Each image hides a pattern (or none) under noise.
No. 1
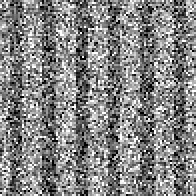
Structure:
vertical stripes
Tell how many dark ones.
6
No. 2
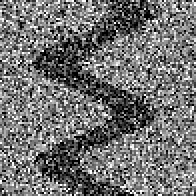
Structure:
a wavy band
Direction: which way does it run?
top to bottom
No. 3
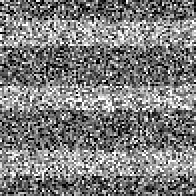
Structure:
horizontal stripes
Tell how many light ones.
3
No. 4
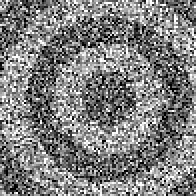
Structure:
rings round one point
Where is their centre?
centre
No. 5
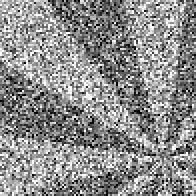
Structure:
spokes from one point
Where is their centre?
bottom right
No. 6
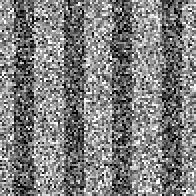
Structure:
vertical stripes
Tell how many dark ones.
4
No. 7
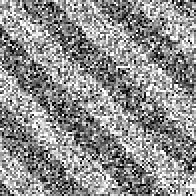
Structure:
diagonal stripes
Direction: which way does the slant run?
top left to bottom right
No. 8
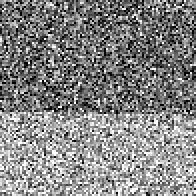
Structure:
a sharp edge
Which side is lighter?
bottom
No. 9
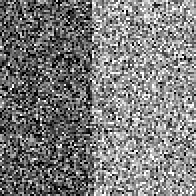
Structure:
a sharp edge
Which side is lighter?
right
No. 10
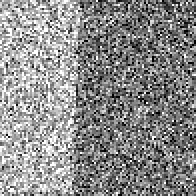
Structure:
a sharp edge
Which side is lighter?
left
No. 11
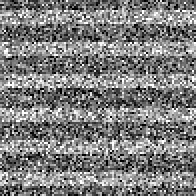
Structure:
horizontal stripes
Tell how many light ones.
6
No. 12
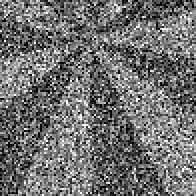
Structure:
spokes from one point
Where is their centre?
top middle
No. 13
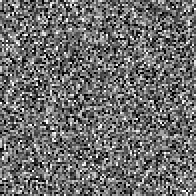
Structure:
only noise
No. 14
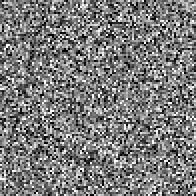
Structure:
only noise
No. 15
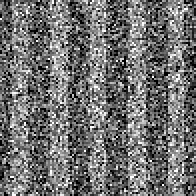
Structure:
vertical stripes
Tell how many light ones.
5
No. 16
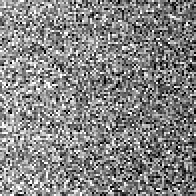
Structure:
a smooth slope
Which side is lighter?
left
